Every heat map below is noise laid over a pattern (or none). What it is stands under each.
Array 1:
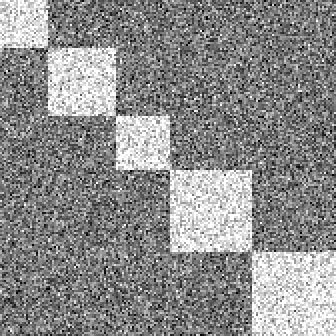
blocks along the diagonal
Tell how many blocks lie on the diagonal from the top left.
5
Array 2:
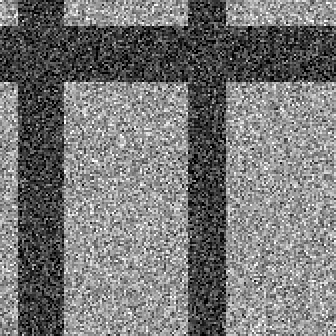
bands of rows crossing bands of columns
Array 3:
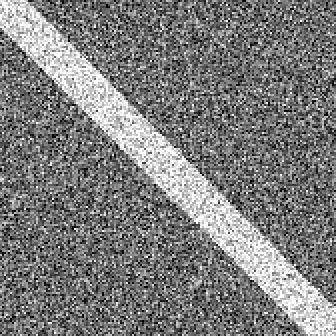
a diagonal band
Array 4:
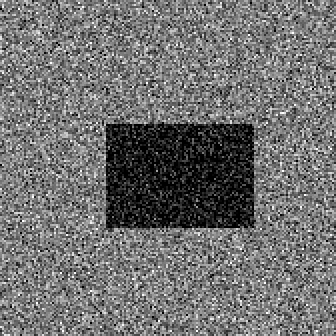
one block
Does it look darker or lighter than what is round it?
darker
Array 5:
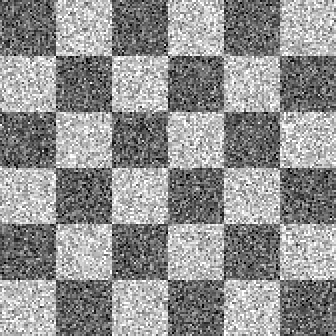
a checkerboard
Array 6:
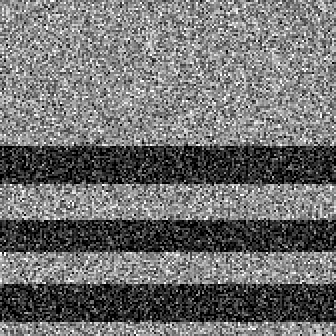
bands of rows
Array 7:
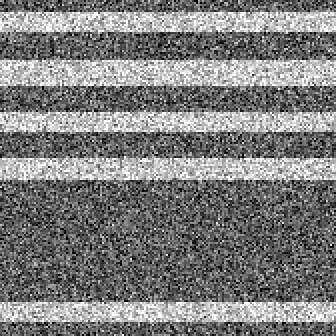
bands of rows
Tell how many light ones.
5
